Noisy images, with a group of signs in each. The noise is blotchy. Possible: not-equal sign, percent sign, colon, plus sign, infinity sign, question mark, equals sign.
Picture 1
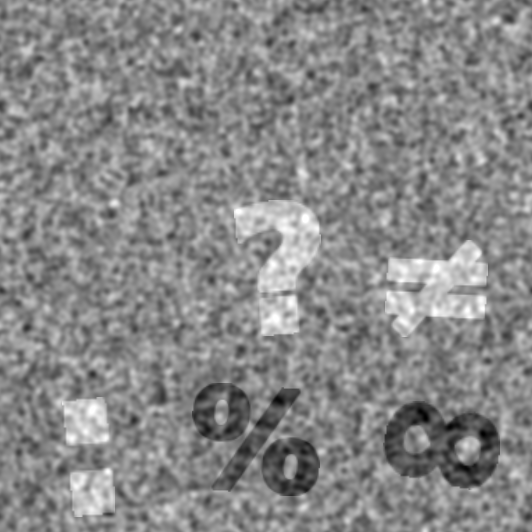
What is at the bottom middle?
percent sign
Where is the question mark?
centre
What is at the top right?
nothing
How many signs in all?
5
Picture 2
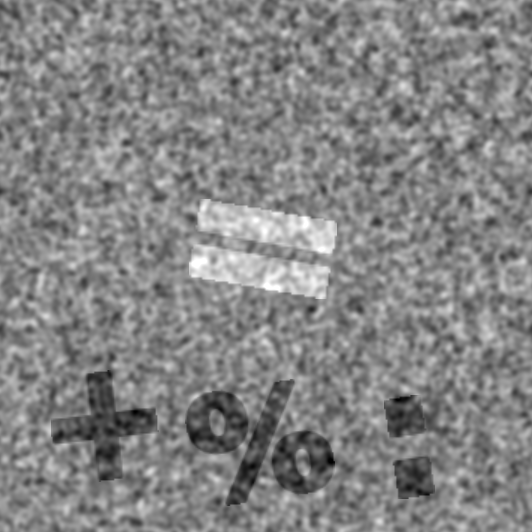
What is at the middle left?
nothing
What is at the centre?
equals sign
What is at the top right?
nothing
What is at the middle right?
nothing
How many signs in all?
4
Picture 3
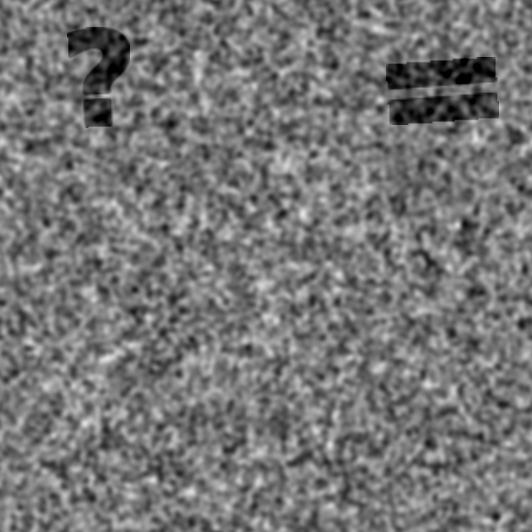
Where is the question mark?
top left
